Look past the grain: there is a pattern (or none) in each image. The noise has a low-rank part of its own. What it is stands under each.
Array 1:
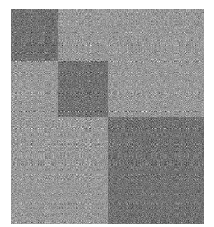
blocks along the diagonal
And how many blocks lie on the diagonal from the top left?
3
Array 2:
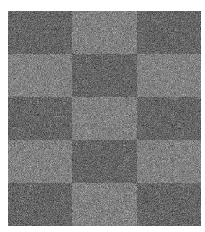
a checkerboard
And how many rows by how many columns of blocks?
5 by 3
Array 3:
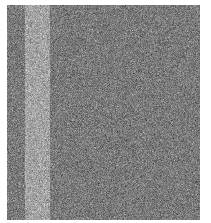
one band of columns
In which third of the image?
left
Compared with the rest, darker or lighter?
lighter
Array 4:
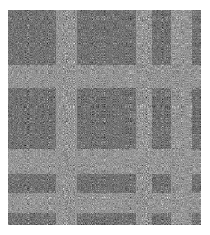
bands of rows crossing bands of columns
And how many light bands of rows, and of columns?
3 and 3
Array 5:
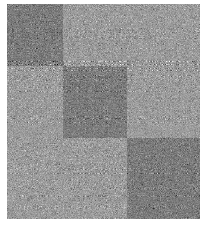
blocks along the diagonal
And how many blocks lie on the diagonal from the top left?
3
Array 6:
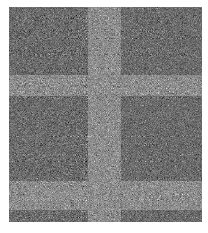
bands of rows crossing bands of columns
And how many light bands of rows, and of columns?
2 and 1
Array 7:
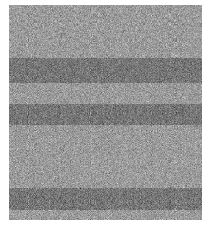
bands of rows
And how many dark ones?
3
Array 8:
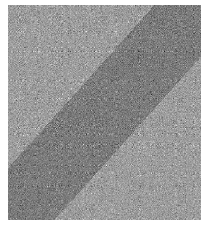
a diagonal band
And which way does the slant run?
bottom left to top right
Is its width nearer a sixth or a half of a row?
a half
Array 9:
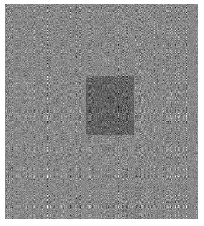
one block
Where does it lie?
centre
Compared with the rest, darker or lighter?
darker
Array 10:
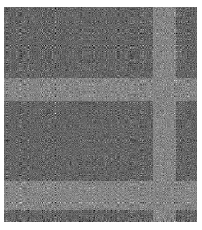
bands of rows crossing bands of columns
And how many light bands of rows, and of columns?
2 and 1
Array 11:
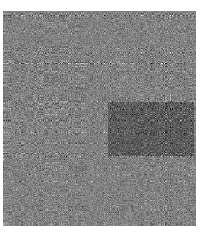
one block
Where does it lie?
middle right
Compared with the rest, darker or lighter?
darker
